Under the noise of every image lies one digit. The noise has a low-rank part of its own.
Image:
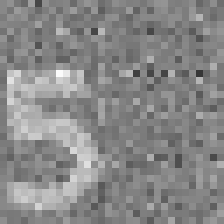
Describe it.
light 5
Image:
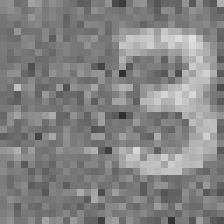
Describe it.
light 3
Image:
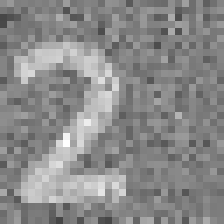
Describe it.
light 2
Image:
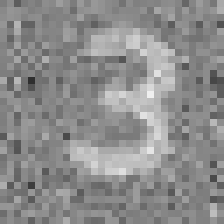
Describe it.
light 3
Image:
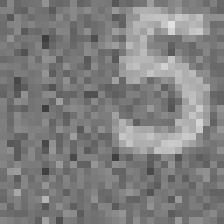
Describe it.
light 5
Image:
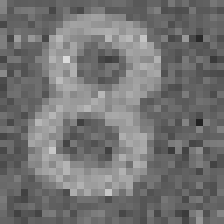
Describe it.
light 8
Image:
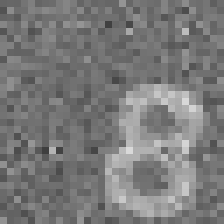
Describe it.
light 8
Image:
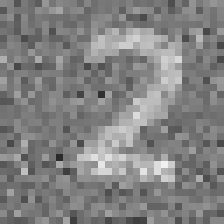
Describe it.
light 2
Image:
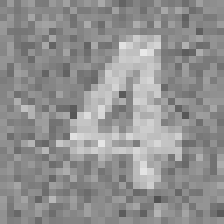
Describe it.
light 4
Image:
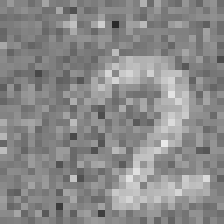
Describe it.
light 2
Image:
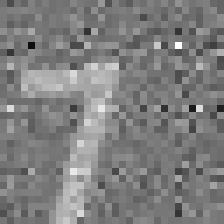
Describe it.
light 7
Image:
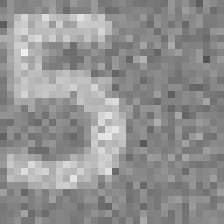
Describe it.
light 5
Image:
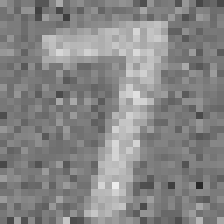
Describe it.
light 7
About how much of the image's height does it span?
nearly all
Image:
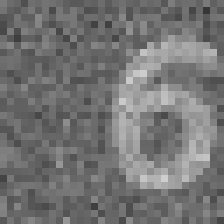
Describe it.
light 6
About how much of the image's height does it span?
two thirds
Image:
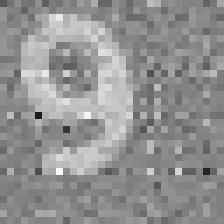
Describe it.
light 9
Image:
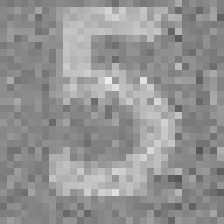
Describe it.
light 5
